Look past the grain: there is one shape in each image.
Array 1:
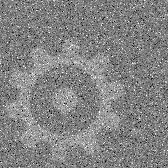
gear
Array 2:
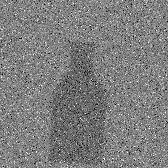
bottle
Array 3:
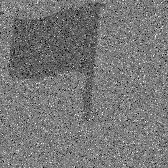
flag
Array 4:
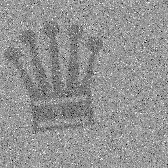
chess queen
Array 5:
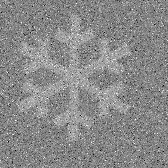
snowflake
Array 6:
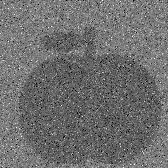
apple
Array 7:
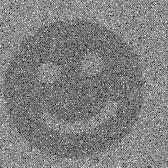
smiling face
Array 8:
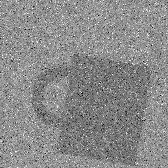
cup
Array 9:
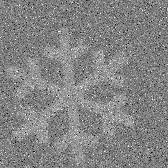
snowflake
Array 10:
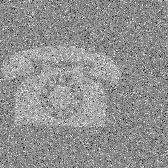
telephone
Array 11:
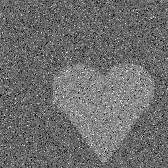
heart
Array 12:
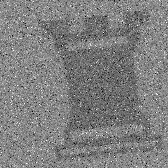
chess rook
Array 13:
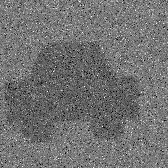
car
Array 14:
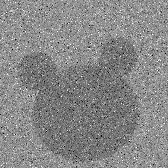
bear's head
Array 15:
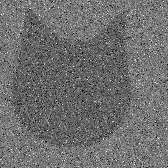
cat's head
